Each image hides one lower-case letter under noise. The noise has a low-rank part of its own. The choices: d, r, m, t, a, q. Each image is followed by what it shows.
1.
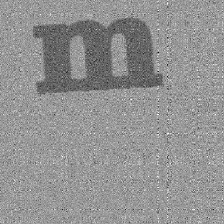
m
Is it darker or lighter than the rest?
darker
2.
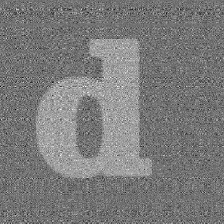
d
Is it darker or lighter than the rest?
lighter
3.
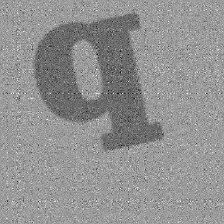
q
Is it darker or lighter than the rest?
darker
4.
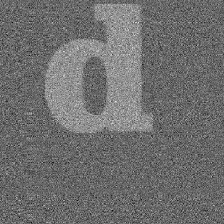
d
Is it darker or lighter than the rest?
lighter
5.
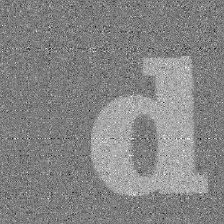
d
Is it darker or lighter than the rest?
lighter
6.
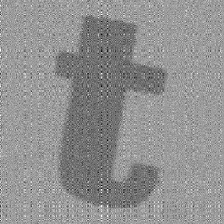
t
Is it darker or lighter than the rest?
darker
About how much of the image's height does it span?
nearly all
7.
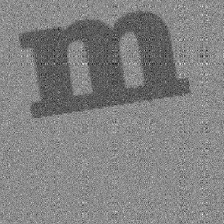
m
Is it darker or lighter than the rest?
darker
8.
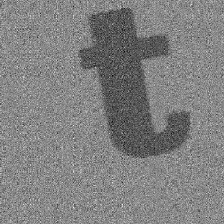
t
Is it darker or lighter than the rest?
darker
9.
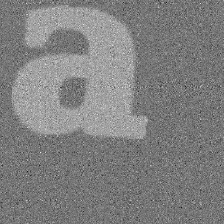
a
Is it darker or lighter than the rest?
lighter
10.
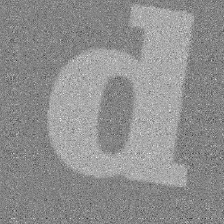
d
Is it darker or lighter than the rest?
lighter
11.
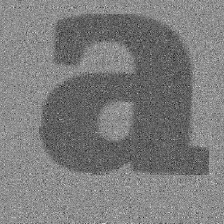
a
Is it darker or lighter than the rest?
darker
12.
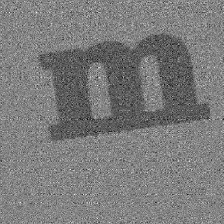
m
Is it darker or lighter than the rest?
darker
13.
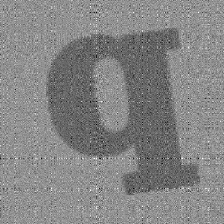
q
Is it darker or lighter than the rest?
darker
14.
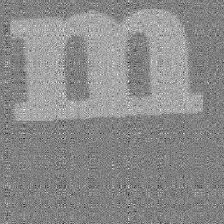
m
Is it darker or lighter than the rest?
lighter
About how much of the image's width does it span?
nearly all
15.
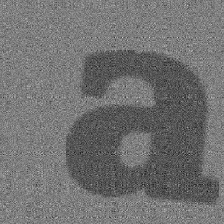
a
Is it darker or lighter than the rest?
darker
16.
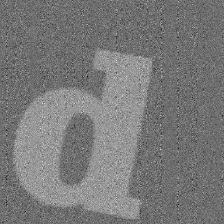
d
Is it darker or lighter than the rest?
lighter
